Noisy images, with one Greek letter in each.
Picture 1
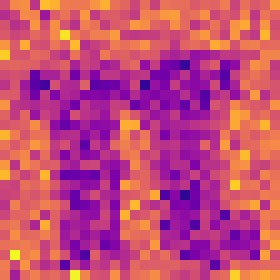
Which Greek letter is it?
pi
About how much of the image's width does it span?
nearly all
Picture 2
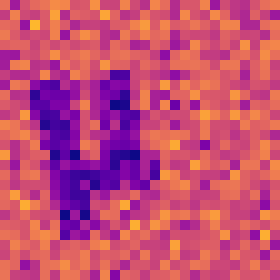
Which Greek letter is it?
mu
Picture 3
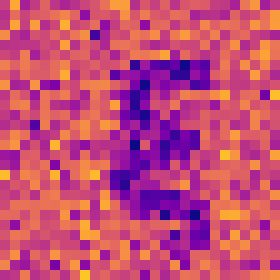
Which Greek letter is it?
xi
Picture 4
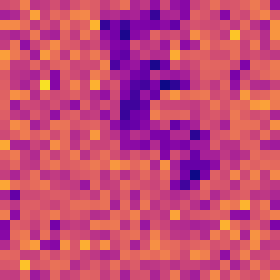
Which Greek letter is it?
xi
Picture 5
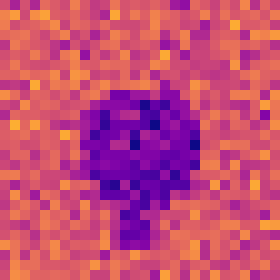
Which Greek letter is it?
phi
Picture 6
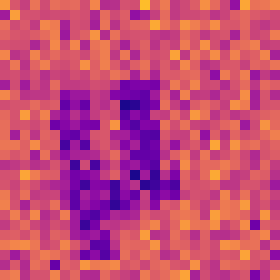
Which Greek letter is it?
mu
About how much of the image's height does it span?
two thirds
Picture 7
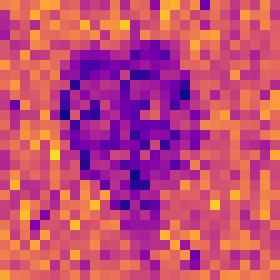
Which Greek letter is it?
phi
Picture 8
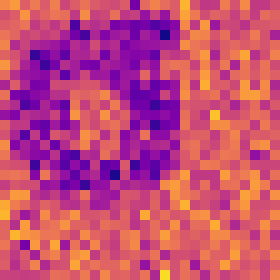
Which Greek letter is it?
sigma
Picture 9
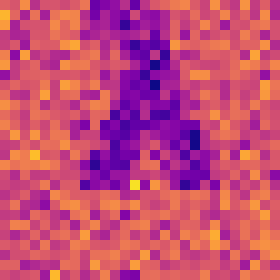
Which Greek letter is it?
lambda
